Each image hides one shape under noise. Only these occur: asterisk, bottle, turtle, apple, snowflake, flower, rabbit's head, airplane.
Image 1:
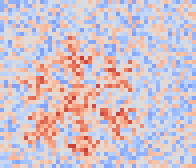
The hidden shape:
snowflake
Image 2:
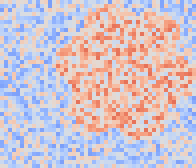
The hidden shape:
flower
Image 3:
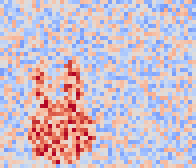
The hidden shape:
rabbit's head
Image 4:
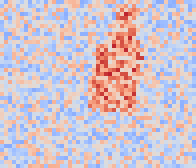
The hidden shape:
bottle
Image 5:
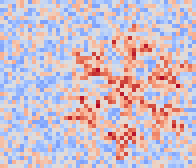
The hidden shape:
snowflake
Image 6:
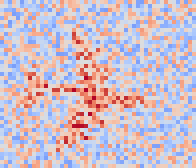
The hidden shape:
airplane
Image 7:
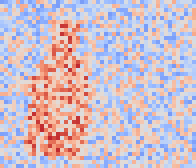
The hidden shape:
bottle
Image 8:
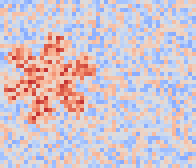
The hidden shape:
asterisk
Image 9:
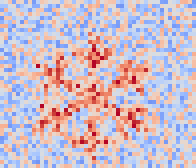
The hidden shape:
snowflake
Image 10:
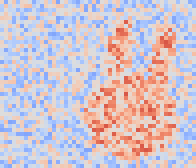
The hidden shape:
rabbit's head
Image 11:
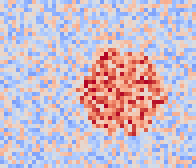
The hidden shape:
flower
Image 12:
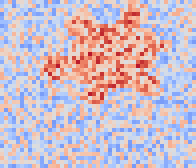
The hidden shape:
turtle
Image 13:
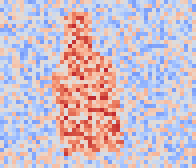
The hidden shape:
bottle
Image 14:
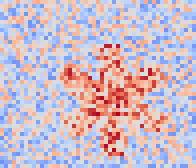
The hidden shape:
asterisk
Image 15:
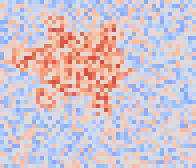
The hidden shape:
turtle
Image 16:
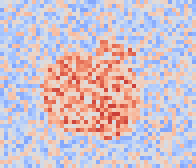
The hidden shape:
apple
